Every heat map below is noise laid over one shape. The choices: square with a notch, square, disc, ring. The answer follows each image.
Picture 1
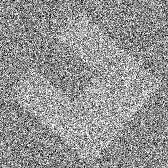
square with a notch
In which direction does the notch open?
up and left
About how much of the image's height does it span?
nearly all
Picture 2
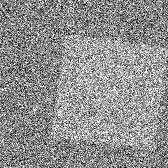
square
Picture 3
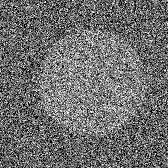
disc
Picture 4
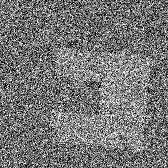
square with a notch
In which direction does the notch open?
left
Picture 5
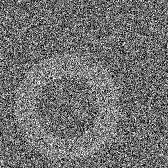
ring
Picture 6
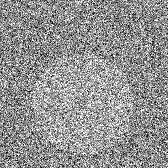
disc
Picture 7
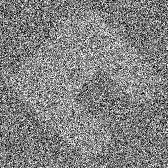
square with a notch
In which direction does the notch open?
down and right
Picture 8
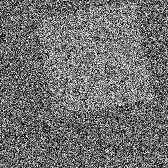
square
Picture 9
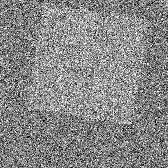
square
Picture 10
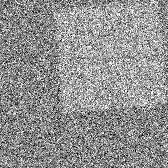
square
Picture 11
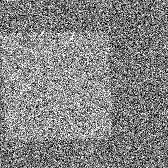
square
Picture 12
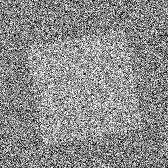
square
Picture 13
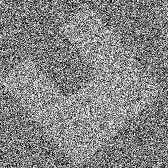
square with a notch
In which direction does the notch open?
up and left
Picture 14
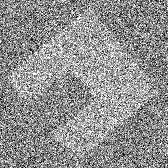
square with a notch
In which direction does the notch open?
down and left
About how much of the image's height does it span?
nearly all
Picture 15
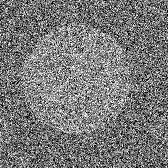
disc
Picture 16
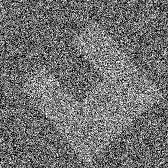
square with a notch
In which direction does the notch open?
up and left
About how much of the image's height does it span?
nearly all
